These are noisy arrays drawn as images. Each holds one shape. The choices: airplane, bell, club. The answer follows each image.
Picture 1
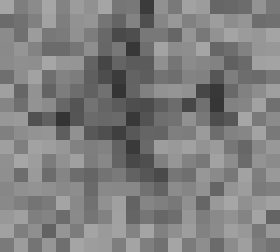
dark airplane
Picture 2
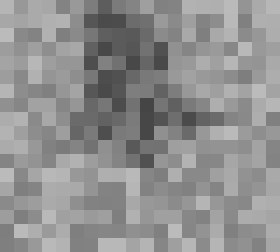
dark bell
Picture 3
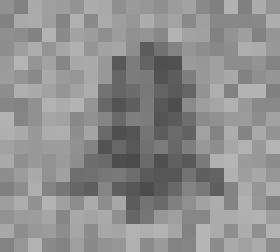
dark bell
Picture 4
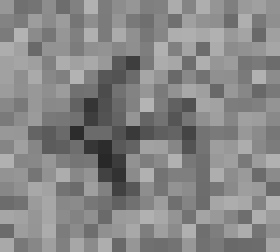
dark airplane
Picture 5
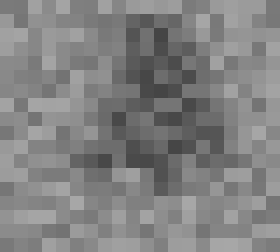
dark bell
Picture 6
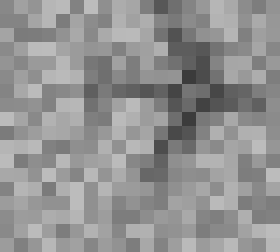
dark airplane
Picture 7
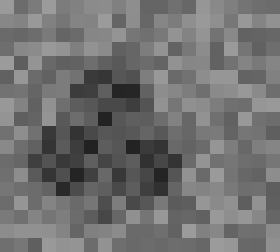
dark club
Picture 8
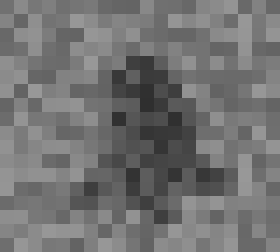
dark bell
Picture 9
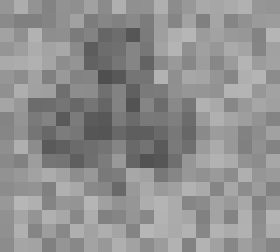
dark club
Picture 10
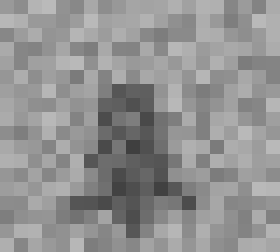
dark bell
